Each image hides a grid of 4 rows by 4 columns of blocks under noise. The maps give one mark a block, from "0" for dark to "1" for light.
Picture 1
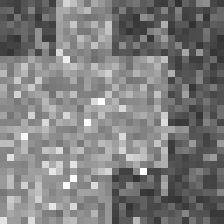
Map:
0 1 0 0
1 1 1 0
1 1 1 0
1 1 0 0
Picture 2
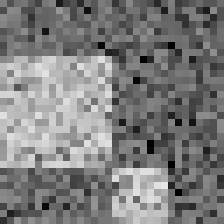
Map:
0 0 0 0
1 1 0 0
1 1 0 0
0 0 1 0
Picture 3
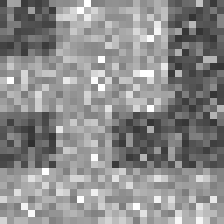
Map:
0 1 1 0
1 1 1 0
0 1 0 0
1 1 1 1
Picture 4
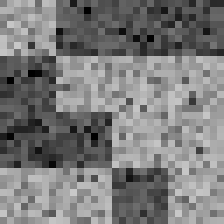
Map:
1 0 0 0
0 1 1 1
0 0 1 1
1 1 0 1
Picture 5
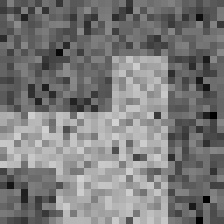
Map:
0 0 0 0
0 0 1 0
1 1 1 0
0 1 1 0
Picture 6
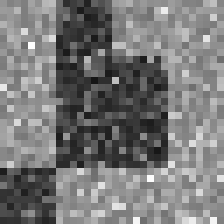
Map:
1 0 1 1
1 0 0 1
1 0 0 1
0 1 1 1
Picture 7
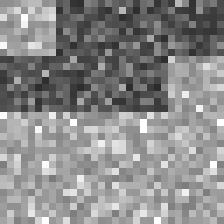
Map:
1 0 0 0
0 0 0 1
1 1 1 1
1 1 1 1
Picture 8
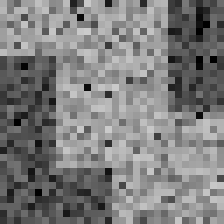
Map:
1 1 1 0
0 1 1 0
0 1 1 1
0 0 1 1
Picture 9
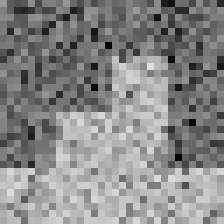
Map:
0 0 0 0
0 0 1 0
0 1 1 0
1 1 1 1
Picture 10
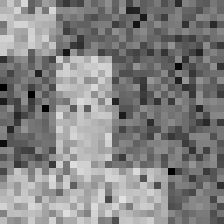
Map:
1 0 0 0
0 1 0 0
0 1 0 0
1 1 1 0
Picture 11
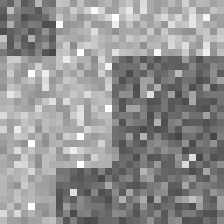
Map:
0 1 1 1
1 1 0 0
1 1 0 0
1 0 0 0
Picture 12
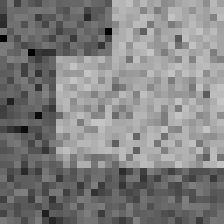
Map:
0 0 1 1
0 1 1 1
0 1 1 1
0 0 0 0
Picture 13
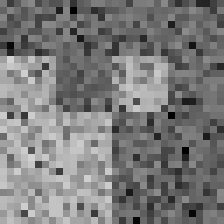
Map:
0 0 0 0
1 0 1 0
1 1 0 0
1 1 0 0
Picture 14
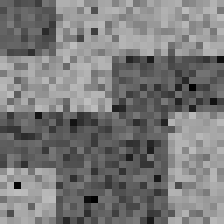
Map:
0 1 1 1
1 1 0 0
0 0 0 1
1 0 0 1
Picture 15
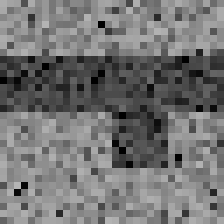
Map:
1 1 1 1
0 0 0 0
1 1 0 1
1 1 1 1
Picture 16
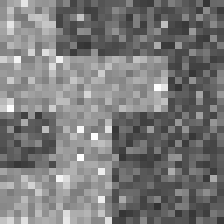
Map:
1 0 0 0
1 1 1 0
0 1 0 0
1 1 0 0
